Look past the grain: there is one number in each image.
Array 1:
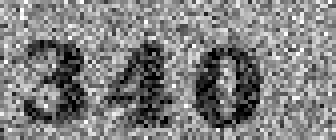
340
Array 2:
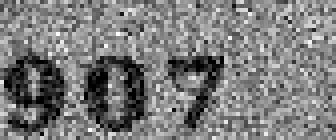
907
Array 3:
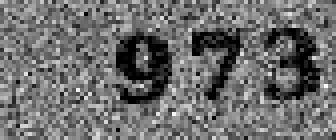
973
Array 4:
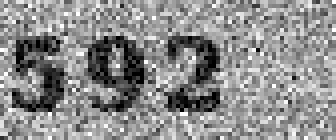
592
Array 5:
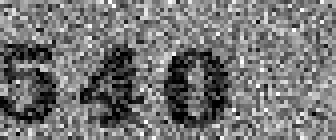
540
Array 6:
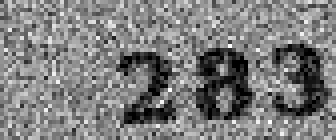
283
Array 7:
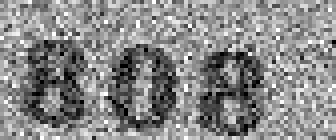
808
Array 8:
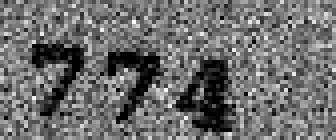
774
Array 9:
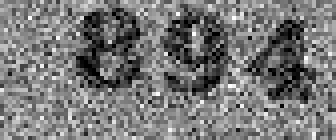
894
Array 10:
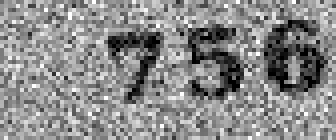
756
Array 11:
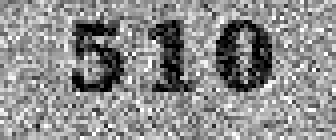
510
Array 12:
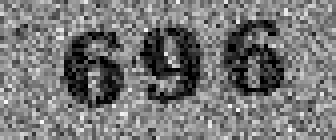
696
